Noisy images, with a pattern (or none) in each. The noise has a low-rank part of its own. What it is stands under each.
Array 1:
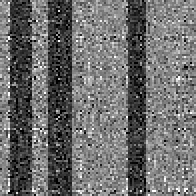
bands of columns
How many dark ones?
3
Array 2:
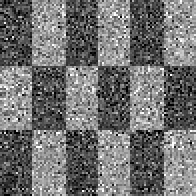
a checkerboard
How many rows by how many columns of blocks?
3 by 6
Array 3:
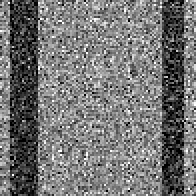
bands of columns
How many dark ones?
2
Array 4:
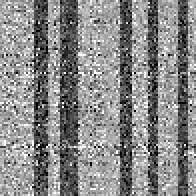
bands of columns
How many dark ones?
5
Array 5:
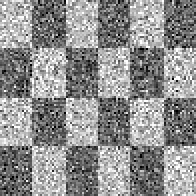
a checkerboard
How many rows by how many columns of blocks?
4 by 6
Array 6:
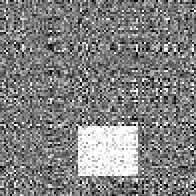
one block
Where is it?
bottom middle
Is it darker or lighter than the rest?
lighter
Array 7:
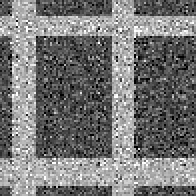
bands of rows crossing bands of columns
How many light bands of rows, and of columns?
2 and 2
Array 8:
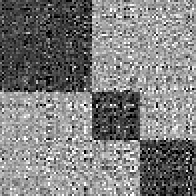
blocks along the diagonal
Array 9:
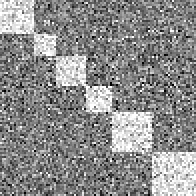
blocks along the diagonal
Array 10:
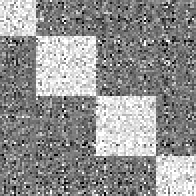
blocks along the diagonal
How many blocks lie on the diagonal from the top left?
4
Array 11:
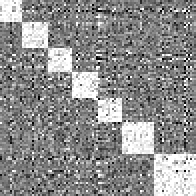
blocks along the diagonal
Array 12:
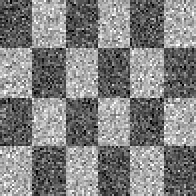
a checkerboard
